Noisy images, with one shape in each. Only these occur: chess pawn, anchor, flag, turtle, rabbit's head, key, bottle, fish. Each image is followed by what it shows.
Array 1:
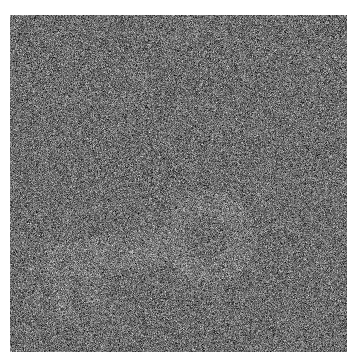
key
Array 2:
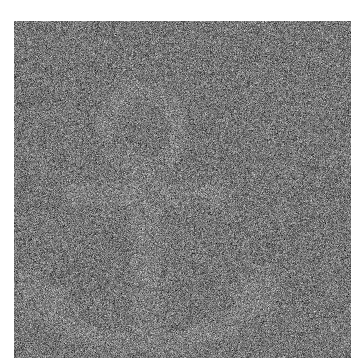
anchor
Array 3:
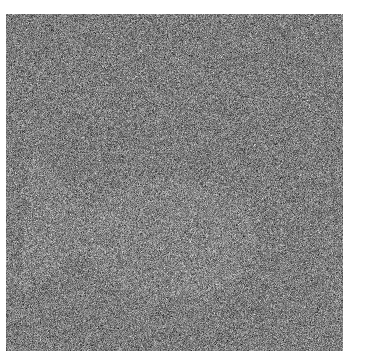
fish
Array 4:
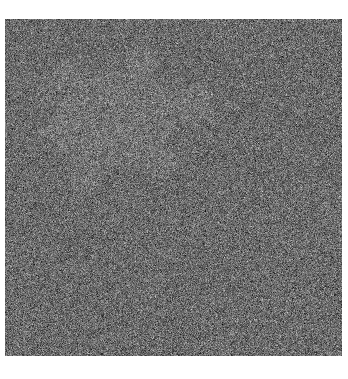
turtle
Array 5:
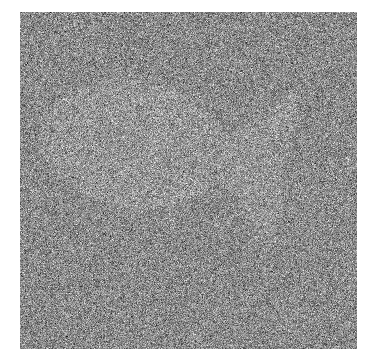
fish
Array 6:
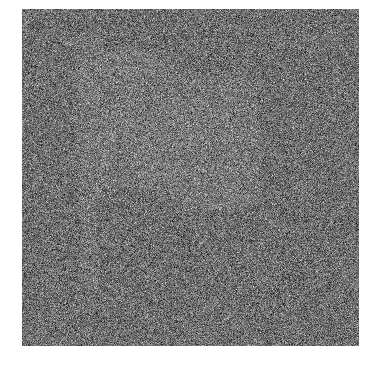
flag
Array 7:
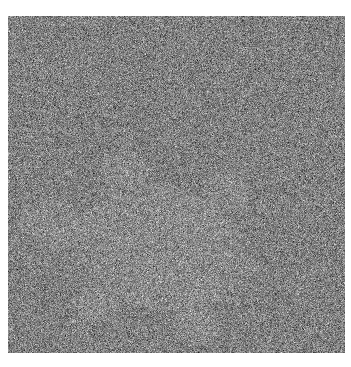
turtle
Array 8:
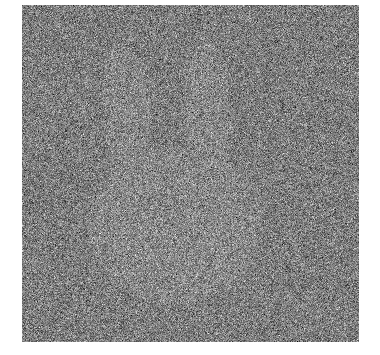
rabbit's head
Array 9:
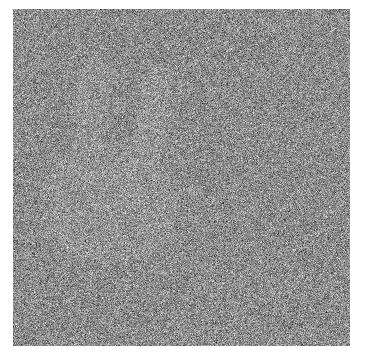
rabbit's head
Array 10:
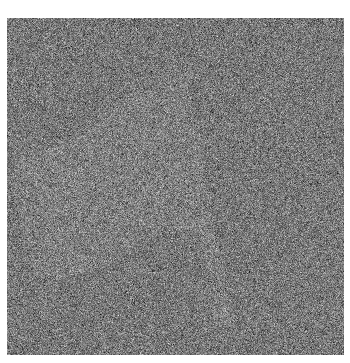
flag
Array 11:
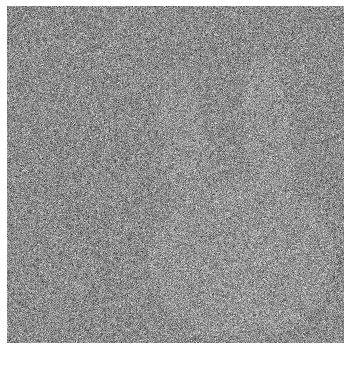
rabbit's head
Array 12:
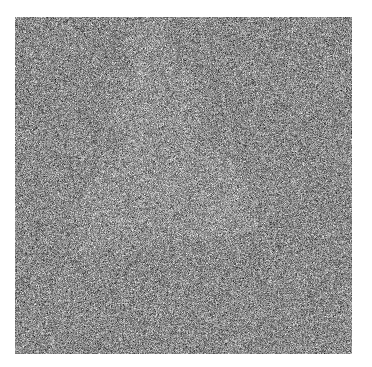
chess pawn
